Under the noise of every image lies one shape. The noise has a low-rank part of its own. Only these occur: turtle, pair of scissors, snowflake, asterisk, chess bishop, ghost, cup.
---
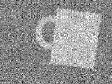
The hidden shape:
cup
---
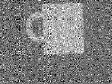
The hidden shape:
cup
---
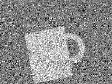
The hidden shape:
cup
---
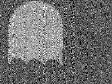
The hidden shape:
ghost
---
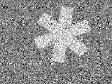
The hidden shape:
asterisk
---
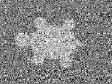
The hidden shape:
turtle
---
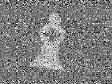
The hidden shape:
chess bishop
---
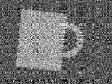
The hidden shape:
cup
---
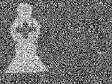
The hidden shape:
chess bishop
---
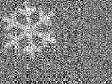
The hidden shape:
snowflake
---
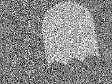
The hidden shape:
ghost
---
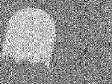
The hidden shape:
ghost
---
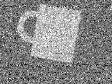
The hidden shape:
cup
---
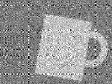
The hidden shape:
cup
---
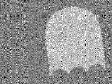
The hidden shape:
ghost
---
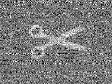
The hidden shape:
pair of scissors
